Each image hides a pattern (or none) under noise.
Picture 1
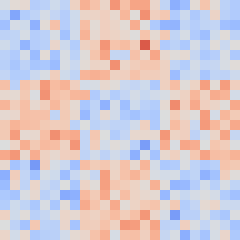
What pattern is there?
a checkerboard
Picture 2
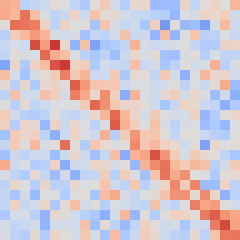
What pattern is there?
a diagonal band
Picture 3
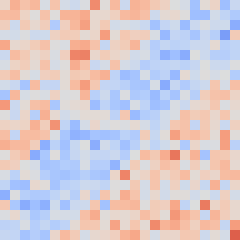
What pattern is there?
a diagonal band
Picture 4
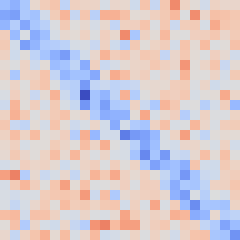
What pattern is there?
a diagonal band
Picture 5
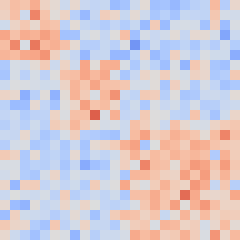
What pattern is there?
blocks along the diagonal
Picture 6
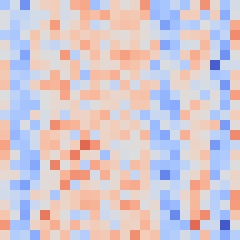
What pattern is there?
bands of columns
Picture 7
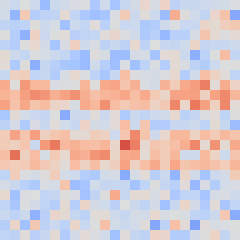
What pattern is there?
bands of rows
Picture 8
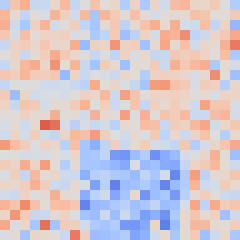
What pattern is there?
one block
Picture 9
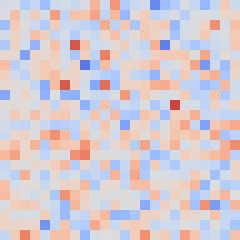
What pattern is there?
only noise
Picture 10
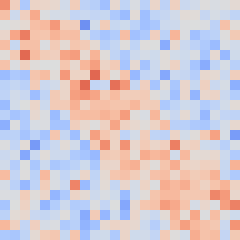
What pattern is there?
a diagonal band
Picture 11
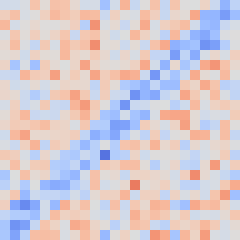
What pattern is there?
a diagonal band
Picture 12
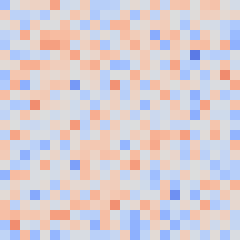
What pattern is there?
only noise
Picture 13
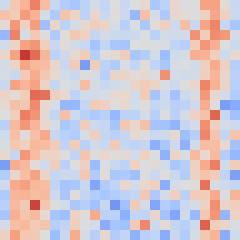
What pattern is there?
bands of columns
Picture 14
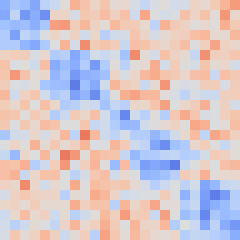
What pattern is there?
blocks along the diagonal
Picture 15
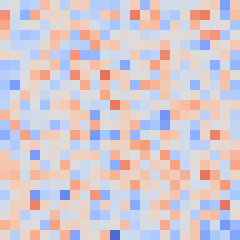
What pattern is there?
only noise
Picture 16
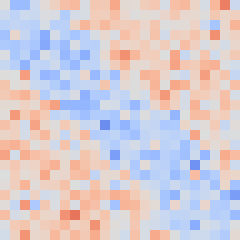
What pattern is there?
a diagonal band
